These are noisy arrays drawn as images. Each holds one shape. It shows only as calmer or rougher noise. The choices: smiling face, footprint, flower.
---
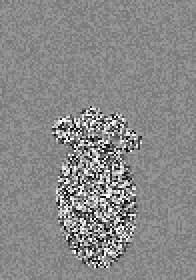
footprint
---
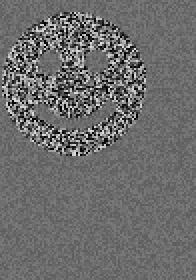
smiling face
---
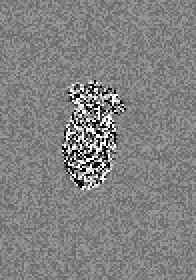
footprint
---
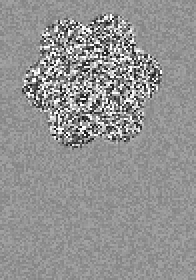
flower
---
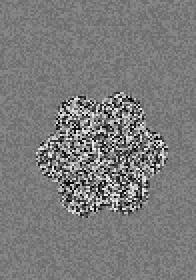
flower
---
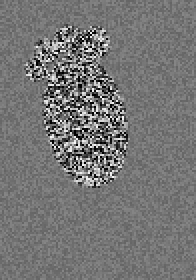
footprint
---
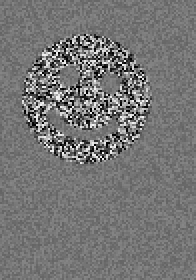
smiling face
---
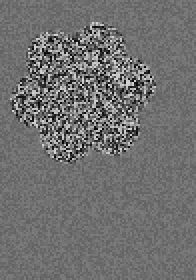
flower
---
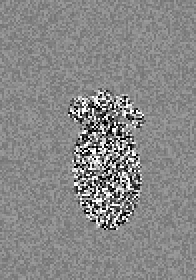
footprint
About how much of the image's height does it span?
half
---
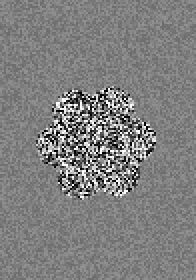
flower
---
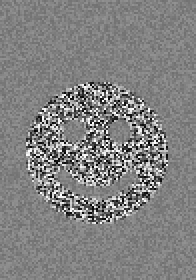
smiling face
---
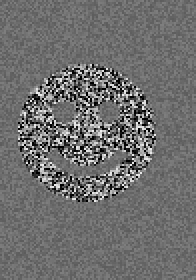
smiling face
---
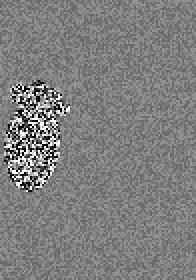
footprint
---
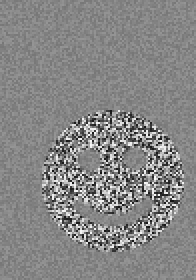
smiling face
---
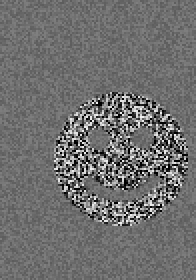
smiling face
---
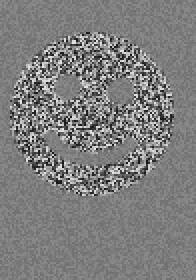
smiling face
